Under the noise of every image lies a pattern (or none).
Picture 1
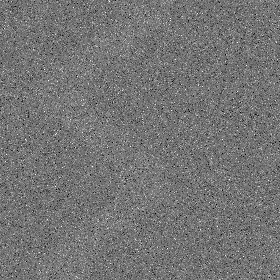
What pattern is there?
a wavy band
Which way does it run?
top to bottom
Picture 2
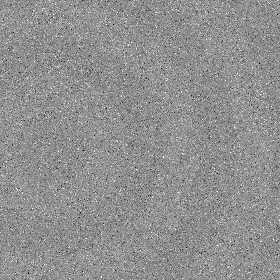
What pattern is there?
rings round one point
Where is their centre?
middle left
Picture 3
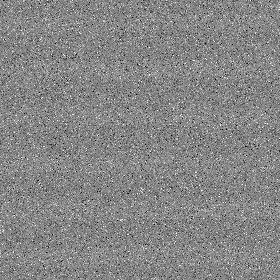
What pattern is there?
horizontal stripes
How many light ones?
6
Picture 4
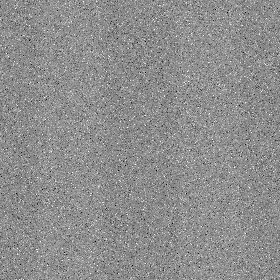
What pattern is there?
vertical stripes
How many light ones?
2
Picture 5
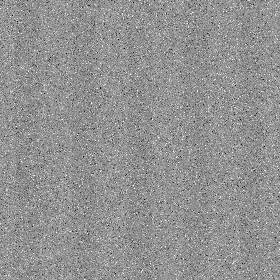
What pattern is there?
vertical stripes
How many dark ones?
5
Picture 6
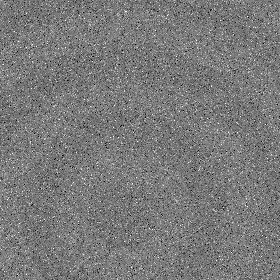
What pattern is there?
rings round one point
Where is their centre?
bottom middle
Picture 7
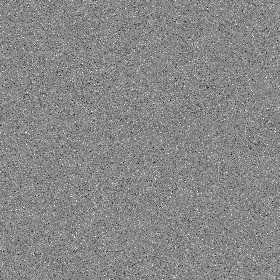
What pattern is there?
only noise
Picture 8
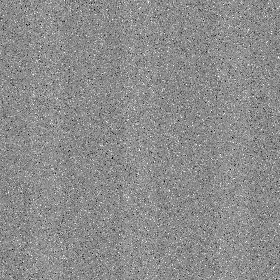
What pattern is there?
vertical stripes
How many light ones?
3
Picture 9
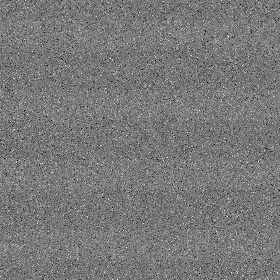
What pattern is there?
horizontal stripes
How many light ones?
4
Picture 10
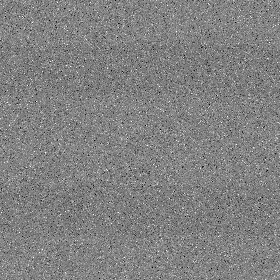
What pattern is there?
horizontal stripes
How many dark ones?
2
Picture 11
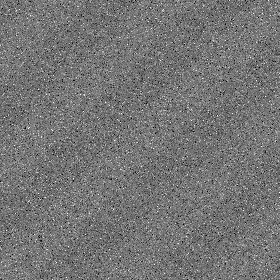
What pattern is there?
diagonal stripes
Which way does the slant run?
bottom left to top right
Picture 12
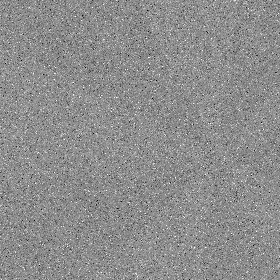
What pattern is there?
spokes from one point
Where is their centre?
middle right
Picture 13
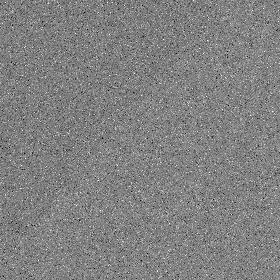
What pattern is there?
a sharp edge
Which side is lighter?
bottom right
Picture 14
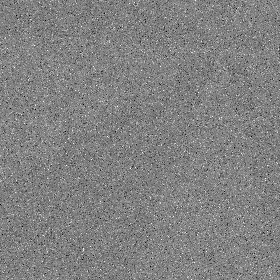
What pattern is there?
spokes from one point
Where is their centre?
top right
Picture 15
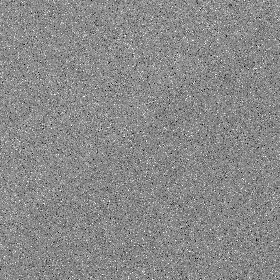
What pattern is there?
a sharp edge
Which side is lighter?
top left
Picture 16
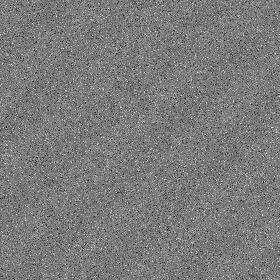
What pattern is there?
diagonal stripes
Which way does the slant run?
bottom left to top right
